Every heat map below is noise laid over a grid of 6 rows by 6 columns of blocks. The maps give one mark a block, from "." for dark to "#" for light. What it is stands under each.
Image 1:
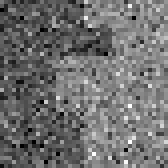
. . . # # #
. . . . # #
. . # # # #
. . # # # #
. . . # # #
. . . # # #
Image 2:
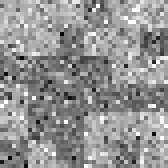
# # # . # #
# # . # # .
. . . . # #
# . . . . .
# . . # # #
. # . # . #
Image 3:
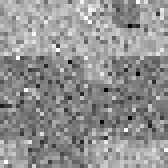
# # # # . #
# # # # # #
. . . # . .
. . . . . .
. . . . . .
# . . # # #
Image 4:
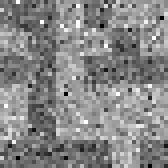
. . # . # #
# . # # . #
. . # . . .
# . # # # #
# . # # # #
. . . . # .
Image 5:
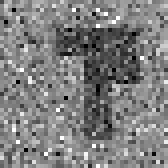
# # # # # #
# # . . . #
# # # . . #
# # # . # #
# # # . # #
# # # # # #
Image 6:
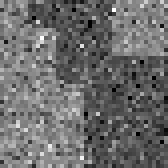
# . . . # #
# # . . # #
# # . . . .
# # # . . .
# # # . . .
# # # . . .
